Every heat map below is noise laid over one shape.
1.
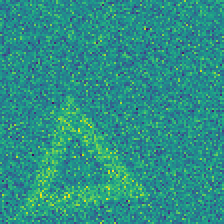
triangle frame
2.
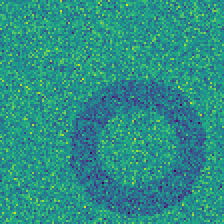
ring
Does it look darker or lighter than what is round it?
darker
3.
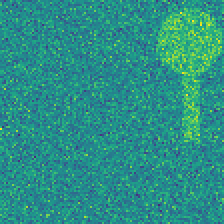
lollipop
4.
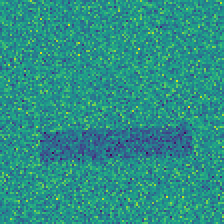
bar
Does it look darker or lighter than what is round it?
darker
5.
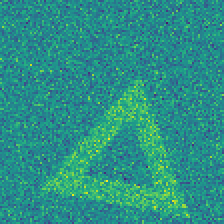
triangle frame
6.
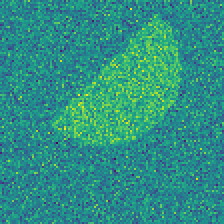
half disc
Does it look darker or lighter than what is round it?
lighter
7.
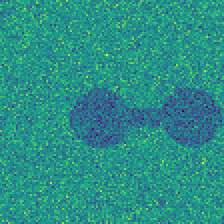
dumbbell
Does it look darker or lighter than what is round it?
darker
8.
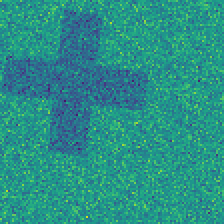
cross
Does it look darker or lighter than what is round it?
darker
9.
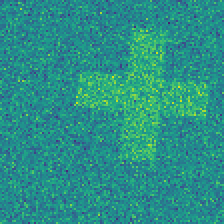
cross
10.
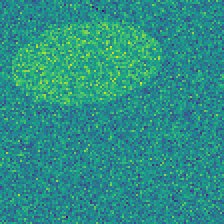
ellipse
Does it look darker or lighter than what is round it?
lighter
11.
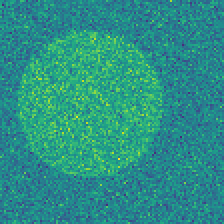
disc
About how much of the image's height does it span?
two thirds
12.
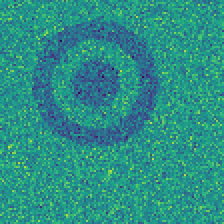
bullseye
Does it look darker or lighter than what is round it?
darker
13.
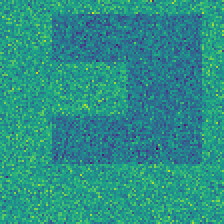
square with a notch
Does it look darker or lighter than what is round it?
darker
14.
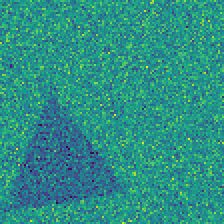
triangle
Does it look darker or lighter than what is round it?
darker
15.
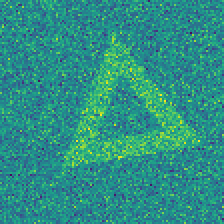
triangle frame
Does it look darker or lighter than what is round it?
lighter
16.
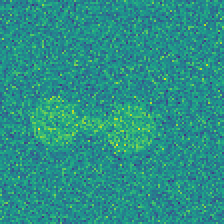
dumbbell
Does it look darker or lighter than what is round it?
lighter
